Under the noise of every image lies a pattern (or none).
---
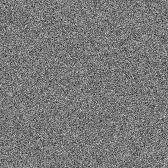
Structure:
only noise
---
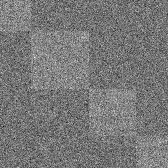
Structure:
blocks along the diagonal
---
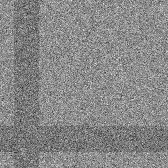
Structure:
bands of rows crossing bands of columns
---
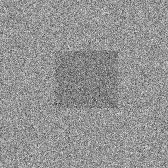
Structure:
one block
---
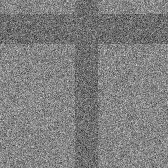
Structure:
bands of rows crossing bands of columns
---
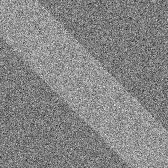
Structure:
a diagonal band
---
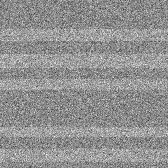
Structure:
bands of rows
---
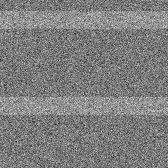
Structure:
bands of rows
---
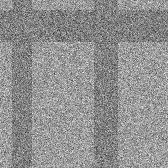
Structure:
bands of rows crossing bands of columns
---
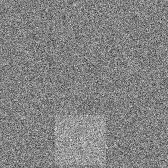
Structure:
one block
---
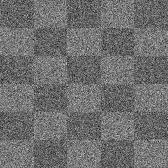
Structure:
a checkerboard
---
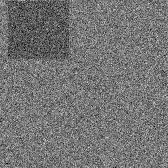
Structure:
one block
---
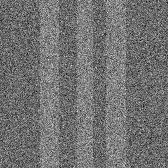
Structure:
bands of columns
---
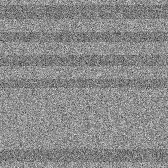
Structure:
bands of rows
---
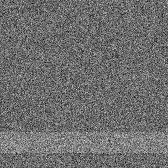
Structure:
one band of rows
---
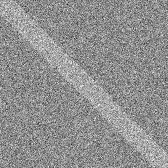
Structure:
a diagonal band
